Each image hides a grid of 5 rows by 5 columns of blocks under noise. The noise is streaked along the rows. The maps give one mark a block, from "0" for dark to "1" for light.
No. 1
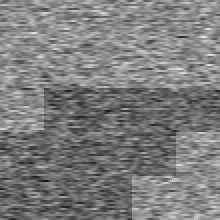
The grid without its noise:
1 1 1 1 1
1 1 1 1 1
1 0 0 0 0
0 0 0 0 1
0 0 0 1 1
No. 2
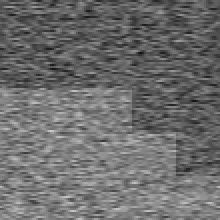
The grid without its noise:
0 0 0 0 0
0 0 0 0 0
1 1 1 0 0
1 1 1 1 0
1 1 1 1 1
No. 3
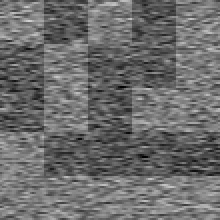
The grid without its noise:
1 0 1 0 1
0 1 0 0 1
0 1 0 1 1
1 0 0 0 0
1 1 1 1 1
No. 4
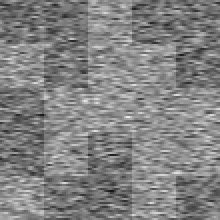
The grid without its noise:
0 0 1 0 0
1 0 1 1 0
0 1 1 1 1
0 1 0 1 1
1 0 0 1 0
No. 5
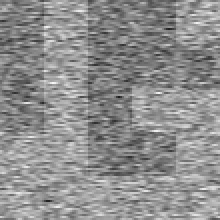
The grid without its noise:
0 1 0 0 1
0 1 0 0 0
0 1 0 1 1
1 1 0 0 1
1 1 1 1 1
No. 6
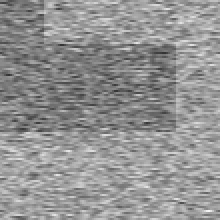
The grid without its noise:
0 1 1 1 1
0 0 0 0 1
0 0 0 0 1
1 1 1 1 1
1 1 1 1 1
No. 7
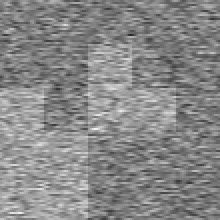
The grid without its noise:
0 0 0 0 0
0 0 1 0 0
1 0 1 1 0
1 1 0 0 0
1 1 0 0 0
